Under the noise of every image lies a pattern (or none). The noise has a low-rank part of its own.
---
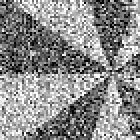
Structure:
spokes from one point
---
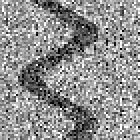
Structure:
a wavy band
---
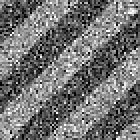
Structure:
diagonal stripes
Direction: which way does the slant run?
bottom left to top right
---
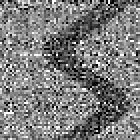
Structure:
a wavy band
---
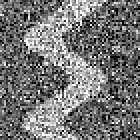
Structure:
a wavy band
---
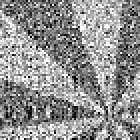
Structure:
spokes from one point
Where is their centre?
bottom right
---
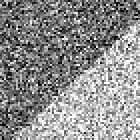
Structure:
a sharp edge
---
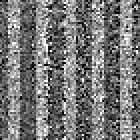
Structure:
vertical stripes
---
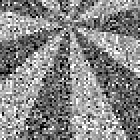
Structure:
spokes from one point
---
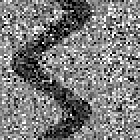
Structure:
a wavy band
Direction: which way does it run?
top to bottom
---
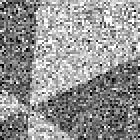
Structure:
spokes from one point
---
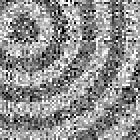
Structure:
rings round one point
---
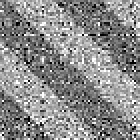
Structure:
diagonal stripes
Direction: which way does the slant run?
top left to bottom right
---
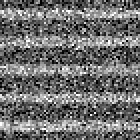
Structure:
horizontal stripes
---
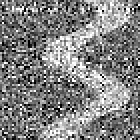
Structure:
a wavy band
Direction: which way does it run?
top to bottom
